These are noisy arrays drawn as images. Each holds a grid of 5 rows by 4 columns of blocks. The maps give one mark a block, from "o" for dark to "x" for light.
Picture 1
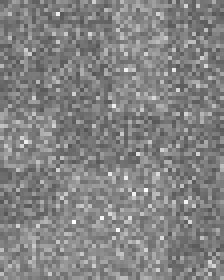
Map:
o o x o
o o x o
x o o o
o x x o
x x x o
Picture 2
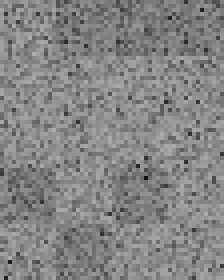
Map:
x o o o
x x x x
x x x x
o x o x
x o x x
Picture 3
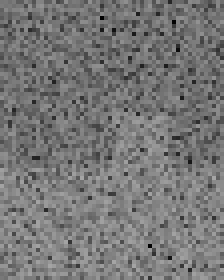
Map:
o o o o
o o o o
o o x o
x x x x
x x x x
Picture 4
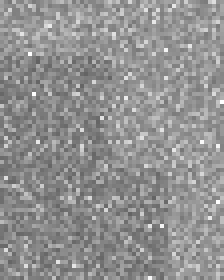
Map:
x x x x
o o x x
o o x x
o o o x
o o o x
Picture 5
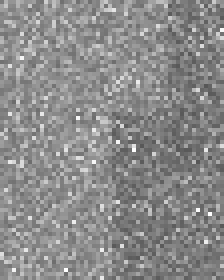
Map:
x x x o
x x x o
x x o o
x x o o
x x o o
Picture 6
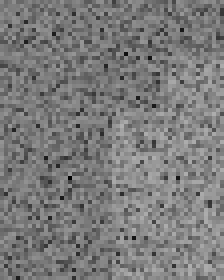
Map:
o o o o
o o o x
o o x x
o o x x
o o x x
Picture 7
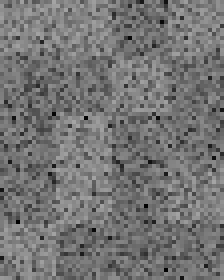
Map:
x x o x
o o x o
o x o o
o x o x
x o o o
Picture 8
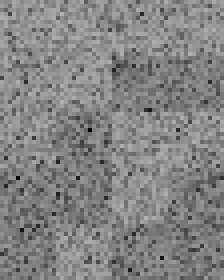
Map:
x x x x
x x o o
x o x x
o o x o
o x o o
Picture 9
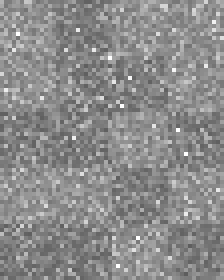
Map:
x o x x
x o o x
o o x o
x x o x
o o x o
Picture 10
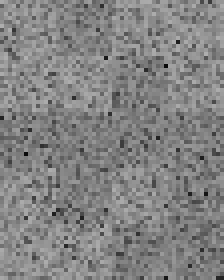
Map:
x o x x
x x o x
o o o o
x o x o
x x o o
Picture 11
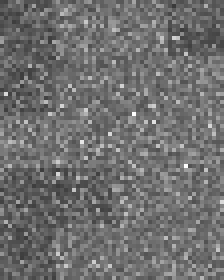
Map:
o x x o
o x x x
x x x x
o o x x
o x x x
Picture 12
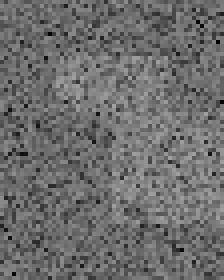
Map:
o o o o
o x x o
o o x x
o o x x
o o o o
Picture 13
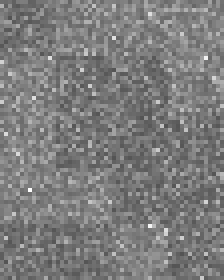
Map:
o x x x
x o o x
x o o o
x x o o
o o x o
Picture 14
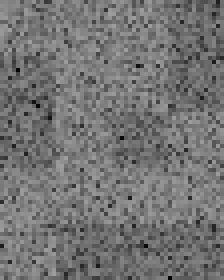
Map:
x x x o
o x x o
o x o x
x x x x
x o o o
